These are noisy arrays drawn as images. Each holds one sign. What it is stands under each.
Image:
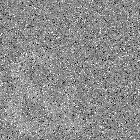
light ampersand
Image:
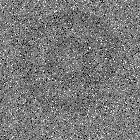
dark at sign
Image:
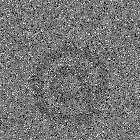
dark at sign
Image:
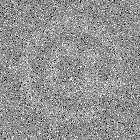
light at sign
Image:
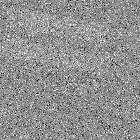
light equals sign
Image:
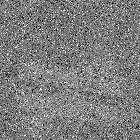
light not-equal sign
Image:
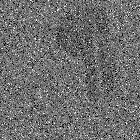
dark pilcrow
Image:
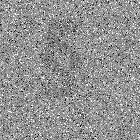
dark section sign
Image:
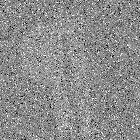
light pilcrow
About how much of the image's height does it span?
nearly all
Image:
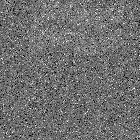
light approximately sign
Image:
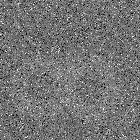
light infinity sign
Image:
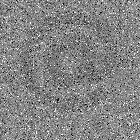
dark at sign
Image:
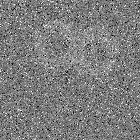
light infinity sign
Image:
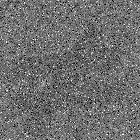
dark not-equal sign
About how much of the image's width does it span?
nearly all
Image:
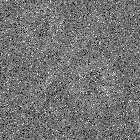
light percent sign
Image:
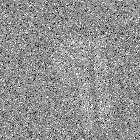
light pilcrow
